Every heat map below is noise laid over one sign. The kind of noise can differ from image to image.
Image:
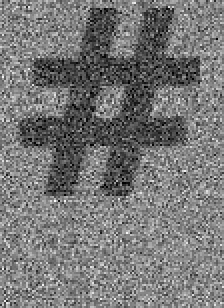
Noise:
low rank plus noise
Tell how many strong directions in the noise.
two
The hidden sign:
hash sign
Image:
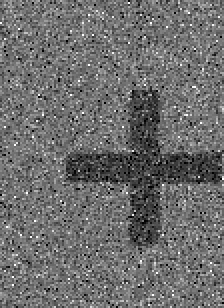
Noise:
heavy tails
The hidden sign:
plus sign
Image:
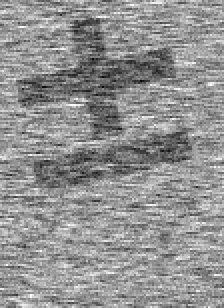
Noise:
streaked along the rows
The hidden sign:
plus-minus sign
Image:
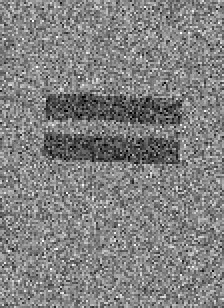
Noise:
independent entries
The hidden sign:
equals sign
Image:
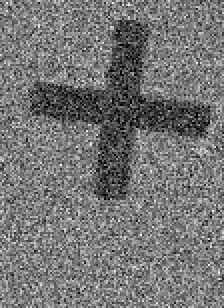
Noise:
independent entries
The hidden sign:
plus sign
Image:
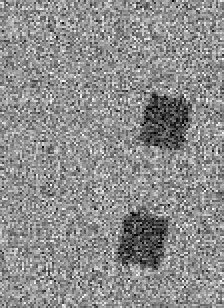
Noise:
low rank plus noise
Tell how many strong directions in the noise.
three or four
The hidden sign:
colon
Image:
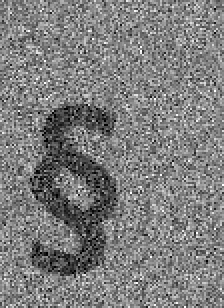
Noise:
low rank plus noise
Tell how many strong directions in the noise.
five to eight
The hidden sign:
section sign
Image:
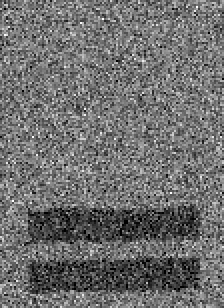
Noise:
independent entries
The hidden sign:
equals sign
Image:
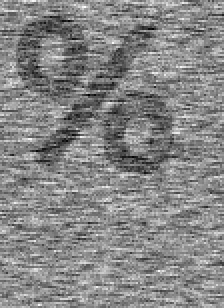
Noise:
streaked along the rows
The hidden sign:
percent sign
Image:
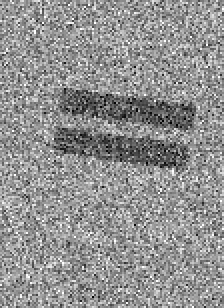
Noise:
independent entries
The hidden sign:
equals sign
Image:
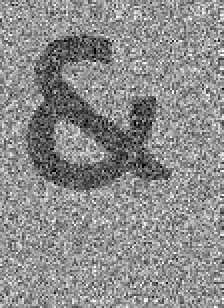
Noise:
low rank plus noise
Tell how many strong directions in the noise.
five to eight
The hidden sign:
ampersand
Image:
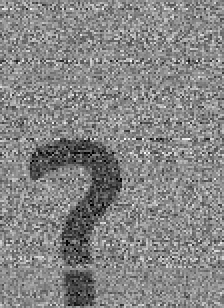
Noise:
rows of uneven size
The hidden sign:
question mark
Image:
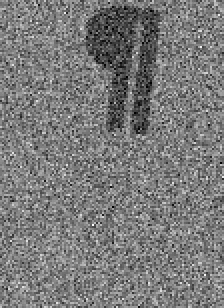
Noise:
independent entries
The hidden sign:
pilcrow
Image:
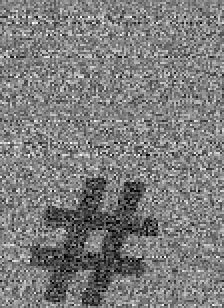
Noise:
rows of uneven size
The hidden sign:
hash sign
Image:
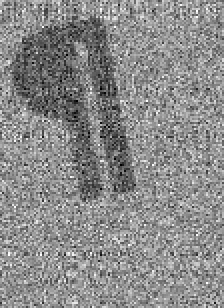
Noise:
low rank plus noise
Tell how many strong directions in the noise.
one
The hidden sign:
pilcrow
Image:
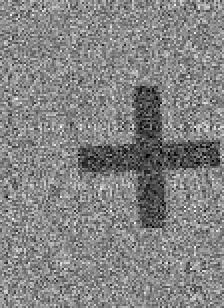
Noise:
low rank plus noise
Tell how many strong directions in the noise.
three or four
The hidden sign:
plus sign
